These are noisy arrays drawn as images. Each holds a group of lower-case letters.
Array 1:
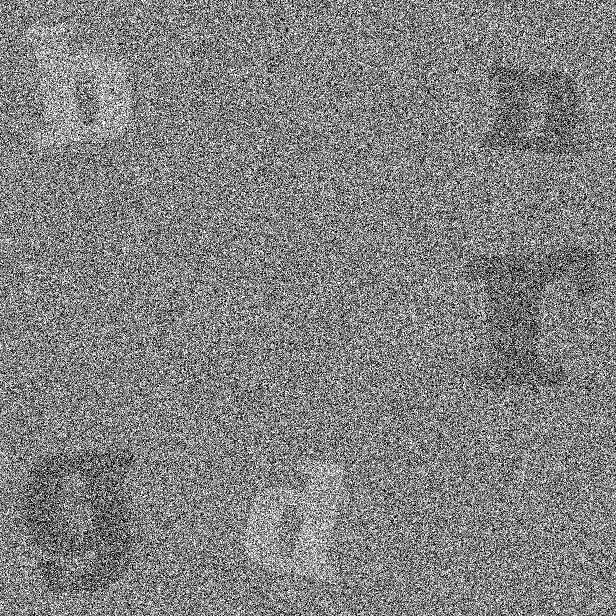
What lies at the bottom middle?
d
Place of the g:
bottom left
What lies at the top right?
n
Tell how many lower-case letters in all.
5
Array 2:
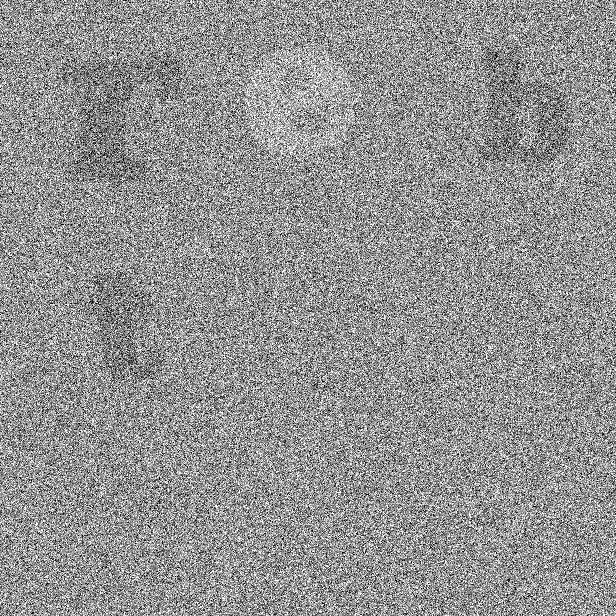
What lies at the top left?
r
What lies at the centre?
nothing
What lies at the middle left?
t
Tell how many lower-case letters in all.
4
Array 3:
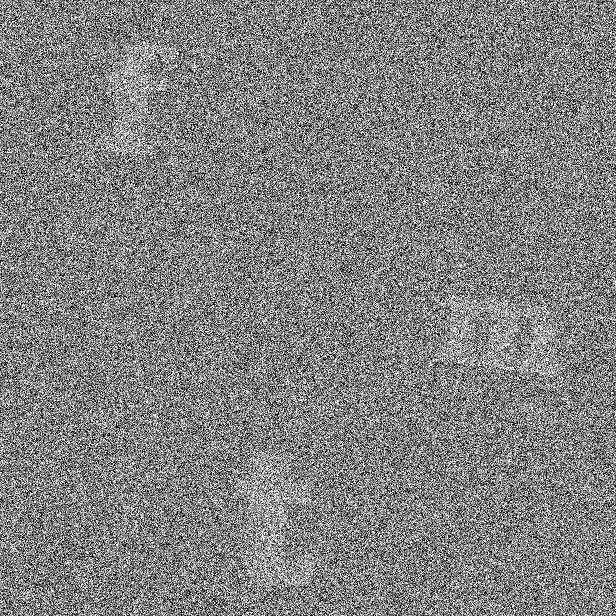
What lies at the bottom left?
nothing
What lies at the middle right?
m
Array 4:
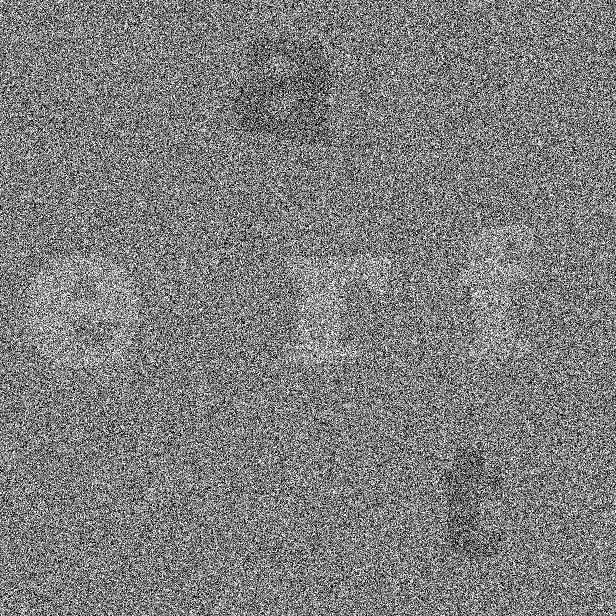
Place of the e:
middle left
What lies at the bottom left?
nothing
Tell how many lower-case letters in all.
5
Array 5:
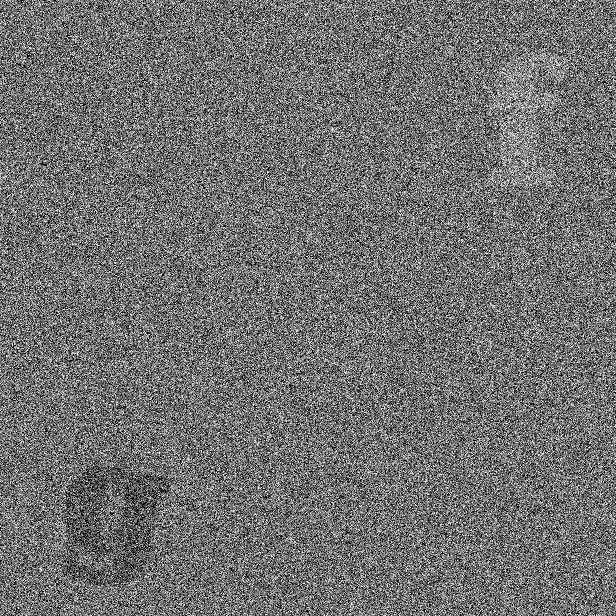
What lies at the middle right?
nothing
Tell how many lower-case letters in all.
2
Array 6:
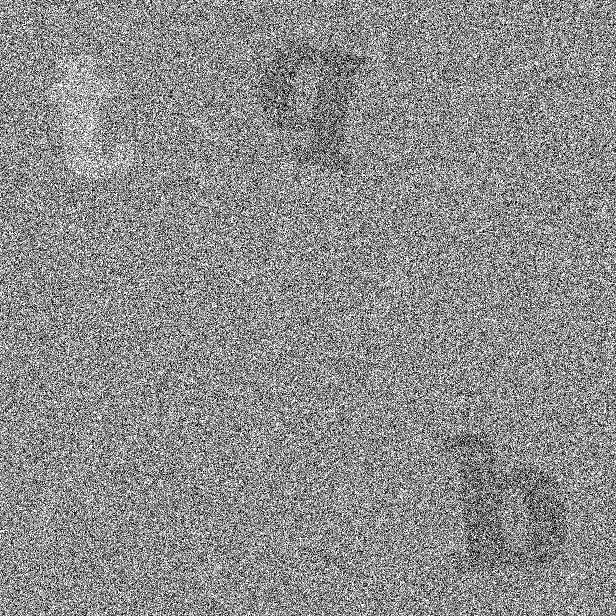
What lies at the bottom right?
b
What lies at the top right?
nothing
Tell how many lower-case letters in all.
3
